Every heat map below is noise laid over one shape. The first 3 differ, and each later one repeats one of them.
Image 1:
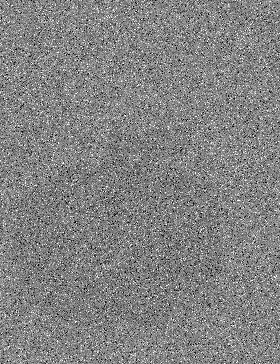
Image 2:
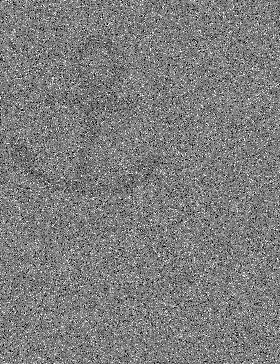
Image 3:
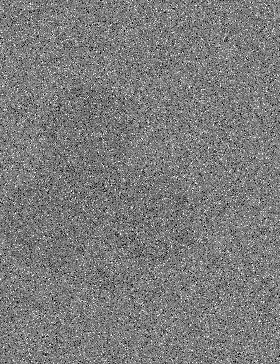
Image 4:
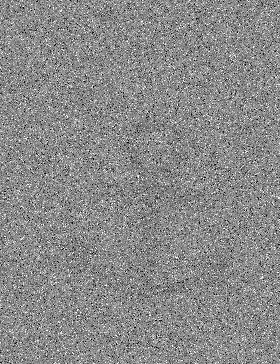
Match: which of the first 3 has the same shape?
2
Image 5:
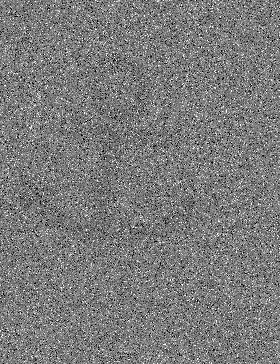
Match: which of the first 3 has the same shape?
2
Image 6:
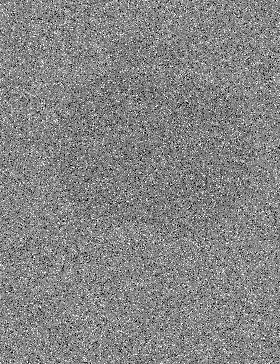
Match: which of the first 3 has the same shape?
1
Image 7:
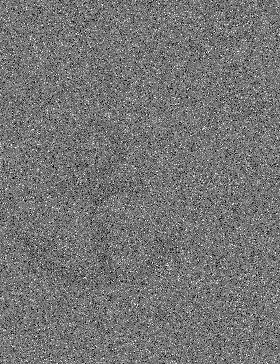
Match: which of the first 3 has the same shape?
2
